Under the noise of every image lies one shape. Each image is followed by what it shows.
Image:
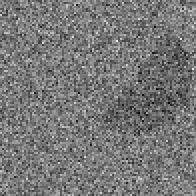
half disc
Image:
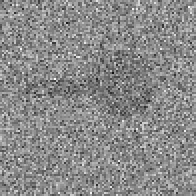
lollipop
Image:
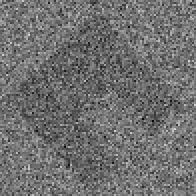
square with a notch
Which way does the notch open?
down and right
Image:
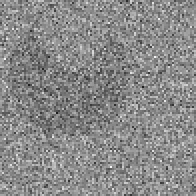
disc with a wedge cut out
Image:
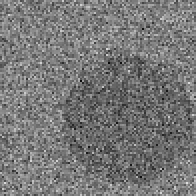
disc
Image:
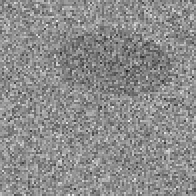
ellipse
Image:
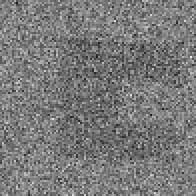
square with a notch
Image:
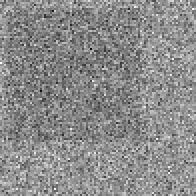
square
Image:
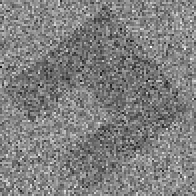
square with a notch
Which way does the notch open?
down and left
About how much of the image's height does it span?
nearly all
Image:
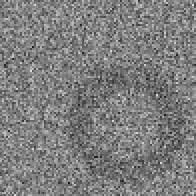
ring
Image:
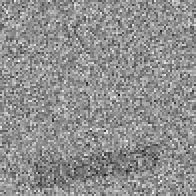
bar
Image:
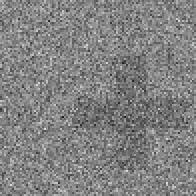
cross
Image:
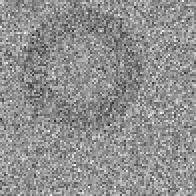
ring
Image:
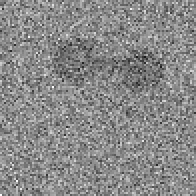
dumbbell
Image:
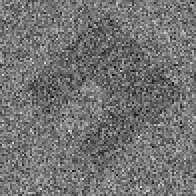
square with a notch
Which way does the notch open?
down and left
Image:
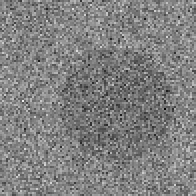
disc
